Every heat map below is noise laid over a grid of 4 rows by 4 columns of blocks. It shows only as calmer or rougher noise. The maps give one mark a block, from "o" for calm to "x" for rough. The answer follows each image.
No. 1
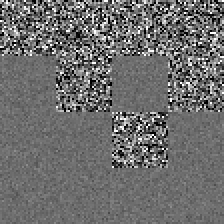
x x x x
o x o x
o o x o
o o o o
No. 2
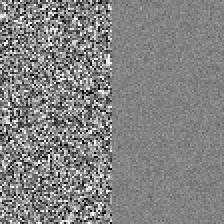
x x o o
x x o o
x x o o
x x o o
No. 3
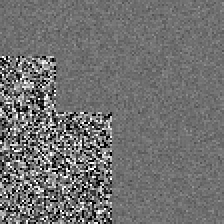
o o o o
x o o o
x x o o
x x o o
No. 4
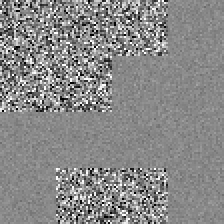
x x x o
x x o o
o o o o
o x x o
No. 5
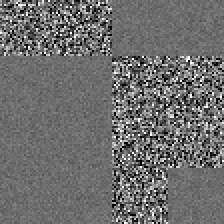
x x o o
o o x x
o o x x
o o x o
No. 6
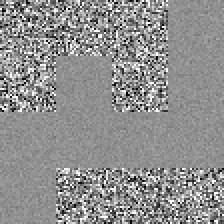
x x x o
x o x o
o o o o
o x x x
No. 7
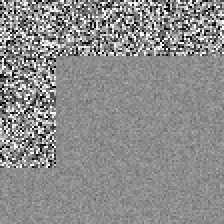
x x x x
x o o o
x o o o
o o o o
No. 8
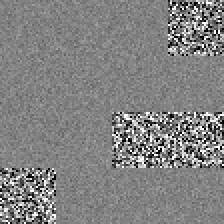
o o o x
o o o o
o o x x
x o o o
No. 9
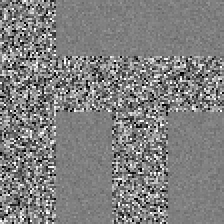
x o o o
x x x x
x o x o
x o x o
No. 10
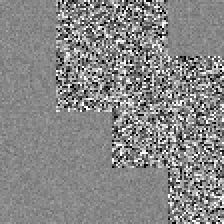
o x x o
o x x x
o o x x
o o o x
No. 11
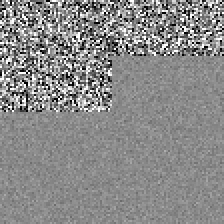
x x x x
x x o o
o o o o
o o o o
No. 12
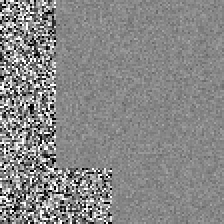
x o o o
x o o o
x o o o
x x o o
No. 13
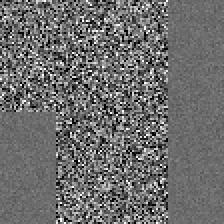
x x x o
x x x o
o x x o
o x x o
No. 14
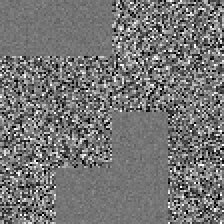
o o x x
x x x x
x x o x
x o o x
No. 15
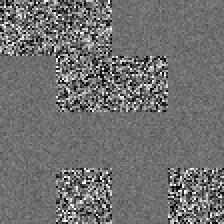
x x o o
o x x o
o o o o
o x o x
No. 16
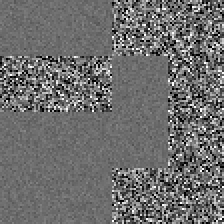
o o x x
x x o x
o o o x
o o x x
